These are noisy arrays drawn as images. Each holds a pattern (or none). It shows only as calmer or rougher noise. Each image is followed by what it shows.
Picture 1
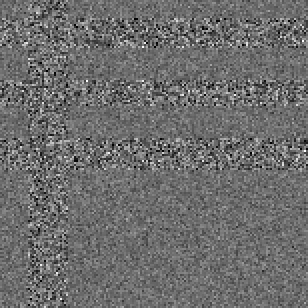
bands of rows crossing bands of columns
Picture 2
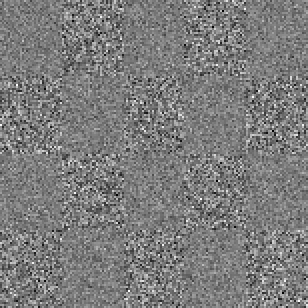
a checkerboard
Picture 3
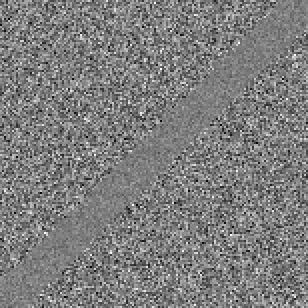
a diagonal band
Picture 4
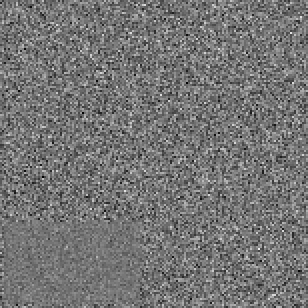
one block
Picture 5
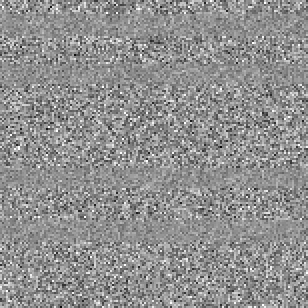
bands of rows
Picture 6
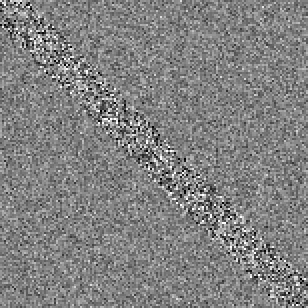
a diagonal band
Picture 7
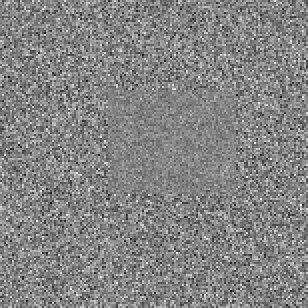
one block
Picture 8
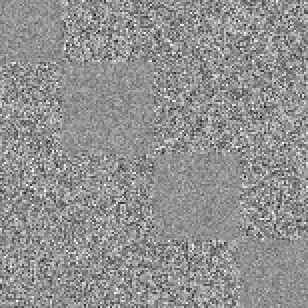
blocks along the diagonal
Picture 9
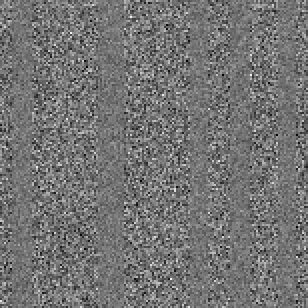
bands of columns
